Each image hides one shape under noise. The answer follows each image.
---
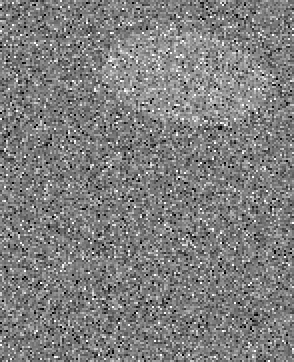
light ellipse
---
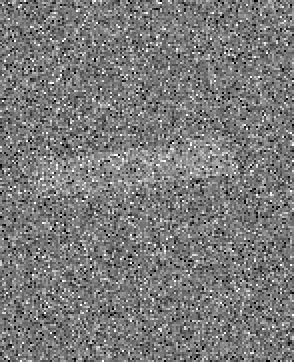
light bar
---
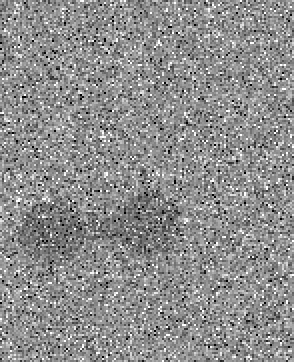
dark dumbbell
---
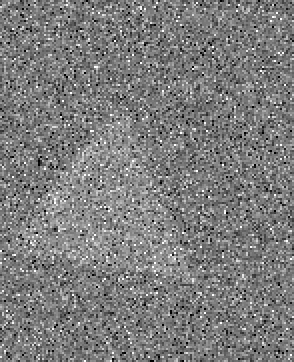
light triangle
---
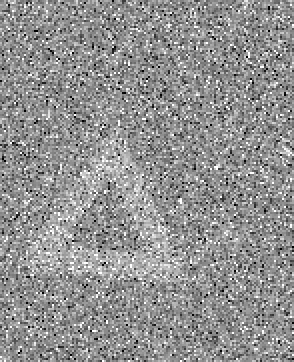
light triangle frame
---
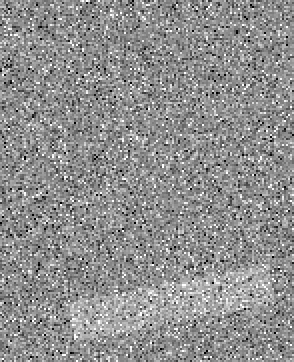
light bar
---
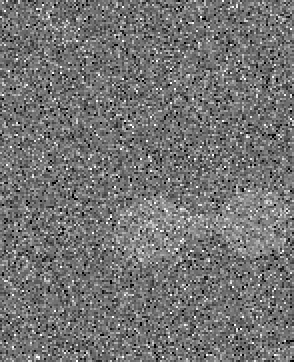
light dumbbell
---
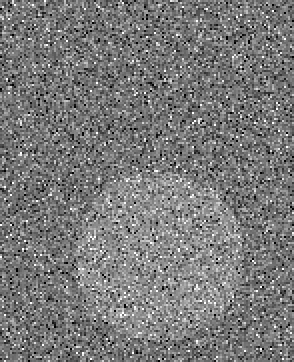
light disc
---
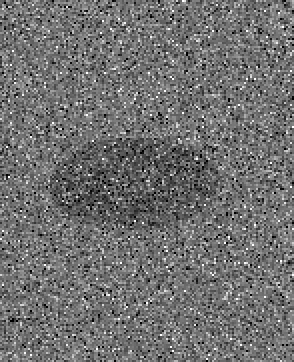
dark ellipse
